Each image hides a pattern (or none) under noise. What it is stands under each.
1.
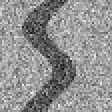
a wavy band
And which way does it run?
top to bottom
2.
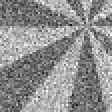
spokes from one point
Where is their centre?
top right
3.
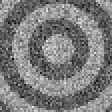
rings round one point
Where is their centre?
centre
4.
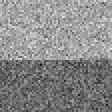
a sharp edge
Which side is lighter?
top
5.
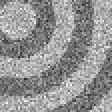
rings round one point
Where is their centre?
top left
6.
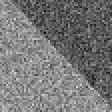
a sharp edge
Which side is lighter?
bottom left
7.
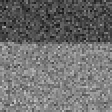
a sharp edge
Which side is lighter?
bottom
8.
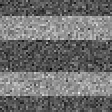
horizontal stripes
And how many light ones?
2
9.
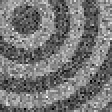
rings round one point
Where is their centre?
top left
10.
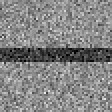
one horizontal stripe
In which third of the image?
middle
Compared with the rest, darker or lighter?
darker
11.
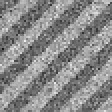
diagonal stripes
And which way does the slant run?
bottom left to top right
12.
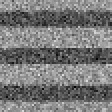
horizontal stripes
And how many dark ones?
3
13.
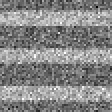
horizontal stripes
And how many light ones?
3
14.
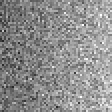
a smooth slope
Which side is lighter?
right
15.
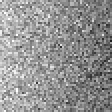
a smooth slope
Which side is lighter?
left
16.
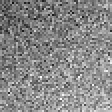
a smooth slope
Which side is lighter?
bottom right
